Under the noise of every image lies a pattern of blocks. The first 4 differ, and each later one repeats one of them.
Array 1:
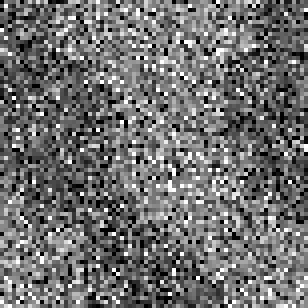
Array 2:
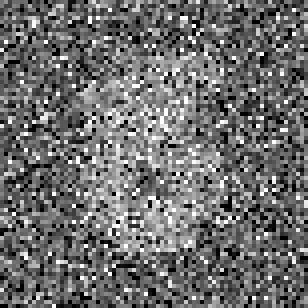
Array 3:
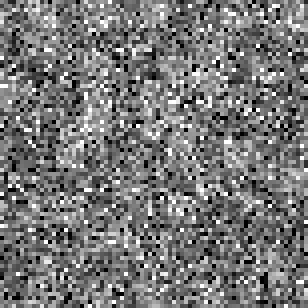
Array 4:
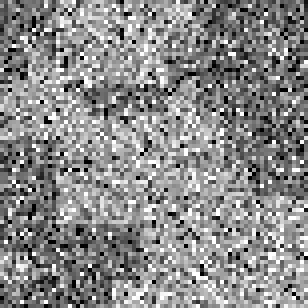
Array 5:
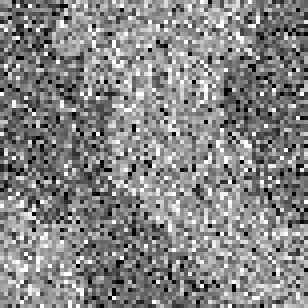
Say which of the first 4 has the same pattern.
1
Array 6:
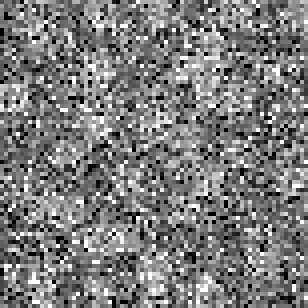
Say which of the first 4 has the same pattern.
3
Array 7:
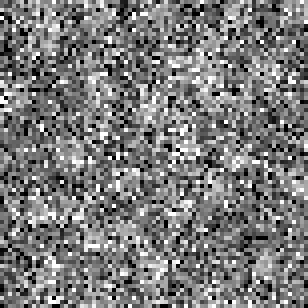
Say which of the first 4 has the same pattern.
3
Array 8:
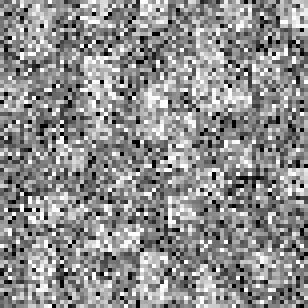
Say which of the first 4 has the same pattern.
3
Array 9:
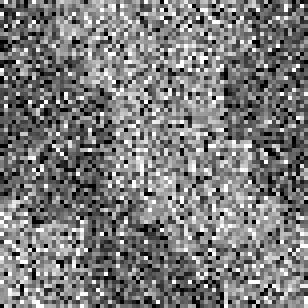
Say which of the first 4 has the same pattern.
1
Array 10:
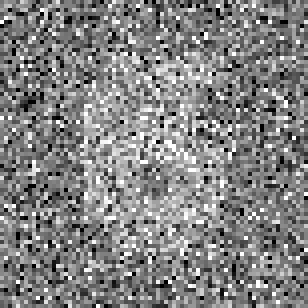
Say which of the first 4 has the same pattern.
2
